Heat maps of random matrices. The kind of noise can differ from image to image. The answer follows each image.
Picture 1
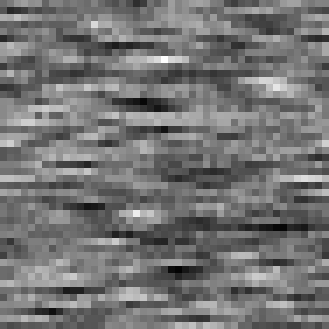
streaked along the rows
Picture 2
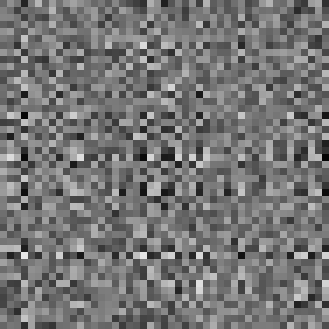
low rank plus noise
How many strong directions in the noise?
one
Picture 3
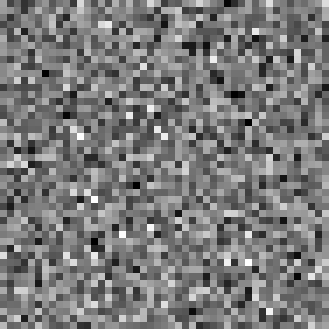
independent entries
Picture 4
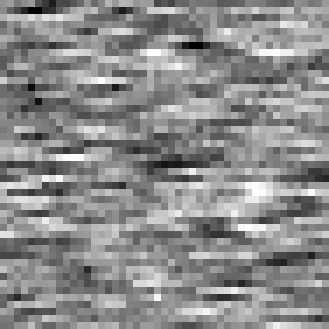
streaked along the rows
